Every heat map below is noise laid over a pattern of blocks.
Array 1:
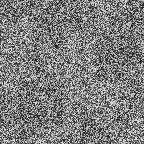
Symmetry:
no symmetry
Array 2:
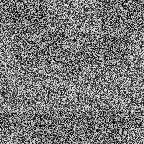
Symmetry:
left and right mirror each other
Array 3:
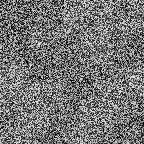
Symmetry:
mirrored about the diagonal from the top left
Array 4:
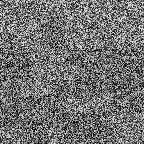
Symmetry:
no symmetry
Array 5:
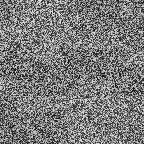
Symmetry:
the same after a half turn
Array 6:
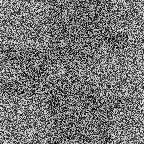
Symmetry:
top and bottom mirror each other
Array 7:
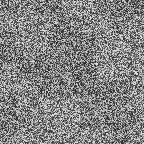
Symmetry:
mirrored about the diagonal from the top left
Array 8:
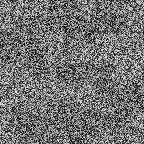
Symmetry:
the same after a half turn
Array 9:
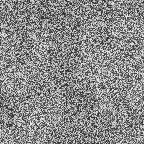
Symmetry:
no symmetry
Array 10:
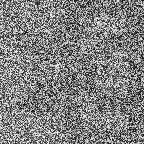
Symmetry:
top and bottom mirror each other
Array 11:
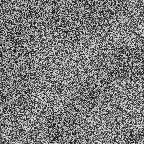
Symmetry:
mirrored about the diagonal from the top left
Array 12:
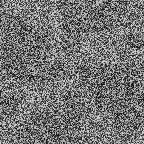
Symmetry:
the same after a half turn
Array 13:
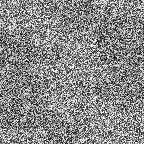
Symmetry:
the same after a half turn
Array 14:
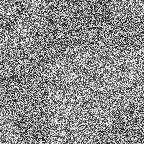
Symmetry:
mirrored about the diagonal from the top left
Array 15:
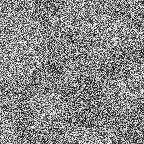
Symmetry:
no symmetry
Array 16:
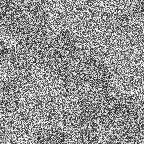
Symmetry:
mirrored about the diagonal from the bottom left
